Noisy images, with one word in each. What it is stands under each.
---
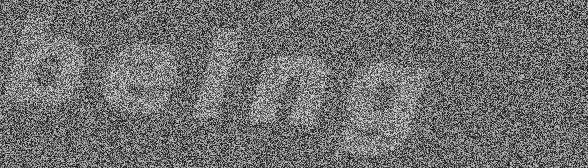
being
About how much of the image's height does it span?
nearly all
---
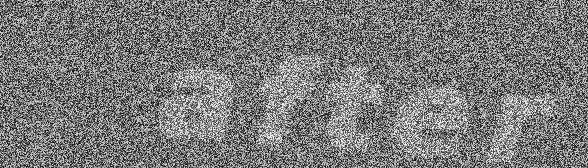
after
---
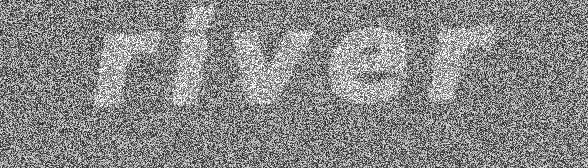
river
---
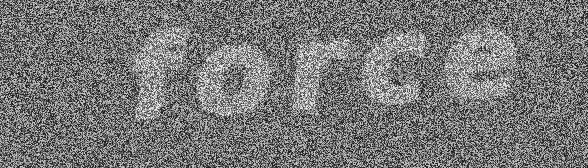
force
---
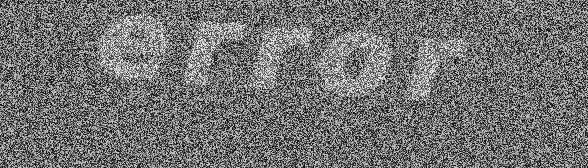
error
